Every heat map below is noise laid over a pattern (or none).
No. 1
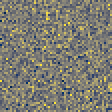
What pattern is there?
only noise
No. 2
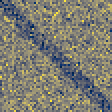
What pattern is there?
a diagonal band
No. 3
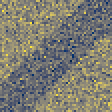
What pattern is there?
a diagonal band
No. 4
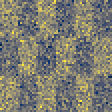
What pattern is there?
a checkerboard
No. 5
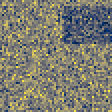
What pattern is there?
one block
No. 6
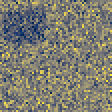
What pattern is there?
one block
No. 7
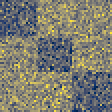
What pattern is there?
blocks along the diagonal
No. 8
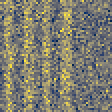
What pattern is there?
bands of columns
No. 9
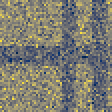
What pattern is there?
bands of rows crossing bands of columns
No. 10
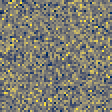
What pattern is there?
only noise
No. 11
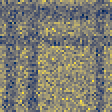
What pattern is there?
bands of rows crossing bands of columns
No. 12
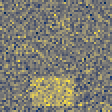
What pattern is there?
one block
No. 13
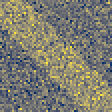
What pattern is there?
a diagonal band
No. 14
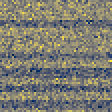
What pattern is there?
bands of rows
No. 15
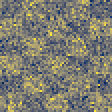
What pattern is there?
a checkerboard
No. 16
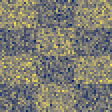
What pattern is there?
a checkerboard
